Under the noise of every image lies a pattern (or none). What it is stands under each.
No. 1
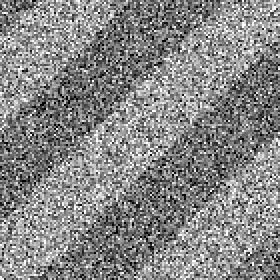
diagonal stripes
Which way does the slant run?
bottom left to top right
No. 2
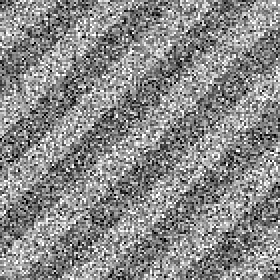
diagonal stripes
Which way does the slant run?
bottom left to top right
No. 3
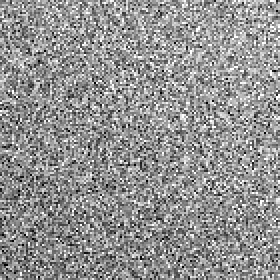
a smooth slope
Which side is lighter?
top right
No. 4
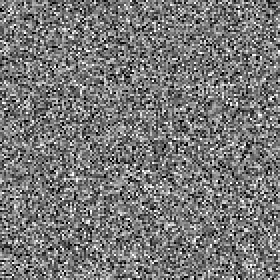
only noise
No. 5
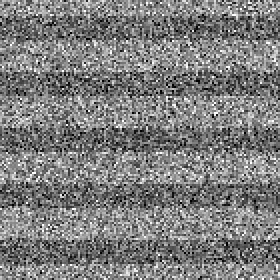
horizontal stripes
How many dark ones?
5
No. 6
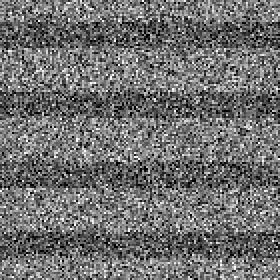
horizontal stripes
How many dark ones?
4
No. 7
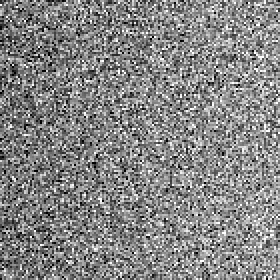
a smooth slope
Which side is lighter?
right
